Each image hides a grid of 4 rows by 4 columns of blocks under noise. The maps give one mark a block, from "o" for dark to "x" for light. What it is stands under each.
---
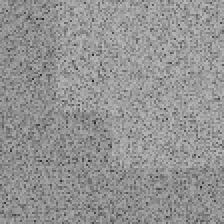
oxxx
oxxx
ooxx
oooo
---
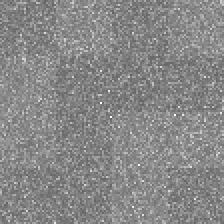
oxox
xooo
xoxx
ooxo
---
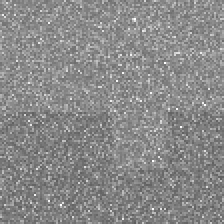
xxxx
xxxx
ooxo
oooo
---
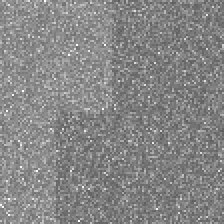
xxoo
xxoo
xooo
xooo
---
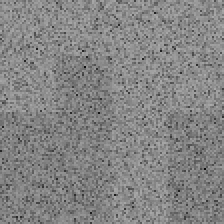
xxxx
xoxx
ooxo
ooxo
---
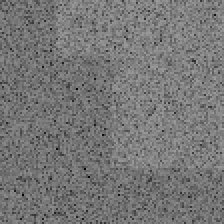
oxxx
ooxx
ooxx
oooo
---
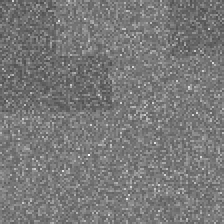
oxxo
ooxx
xxxx
xxxx
